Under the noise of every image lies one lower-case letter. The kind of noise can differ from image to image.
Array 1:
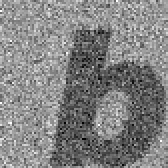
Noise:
low rank plus noise
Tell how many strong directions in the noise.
three or four
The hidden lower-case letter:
b
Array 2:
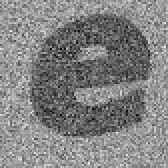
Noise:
low rank plus noise
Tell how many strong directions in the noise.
three or four
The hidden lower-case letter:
e
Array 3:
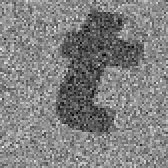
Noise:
independent entries
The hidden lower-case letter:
t
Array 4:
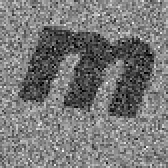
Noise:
independent entries
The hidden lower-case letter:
m
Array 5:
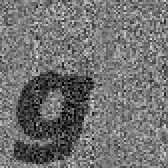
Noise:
columns of uneven size
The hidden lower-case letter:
g
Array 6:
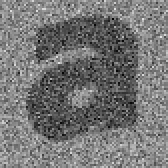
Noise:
independent entries
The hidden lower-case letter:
a
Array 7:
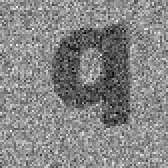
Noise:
low rank plus noise
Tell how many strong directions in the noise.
one
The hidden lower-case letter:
q
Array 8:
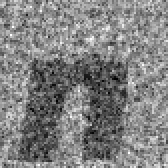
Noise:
blotchy
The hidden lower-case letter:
n
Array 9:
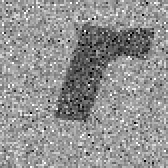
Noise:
heavy tails
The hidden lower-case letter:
r
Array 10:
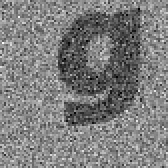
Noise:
independent entries
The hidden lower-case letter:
g
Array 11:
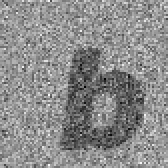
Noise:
low rank plus noise
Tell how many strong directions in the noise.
five to eight
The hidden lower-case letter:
b
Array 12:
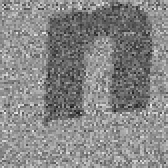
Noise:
rows of uneven size
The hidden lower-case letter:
n
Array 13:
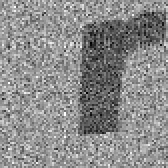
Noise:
low rank plus noise
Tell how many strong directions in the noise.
one
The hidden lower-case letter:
r
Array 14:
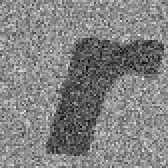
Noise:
independent entries
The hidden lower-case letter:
r
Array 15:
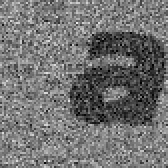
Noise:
low rank plus noise
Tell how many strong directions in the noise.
two
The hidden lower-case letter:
a
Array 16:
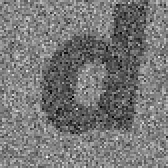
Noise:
independent entries
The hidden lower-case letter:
d
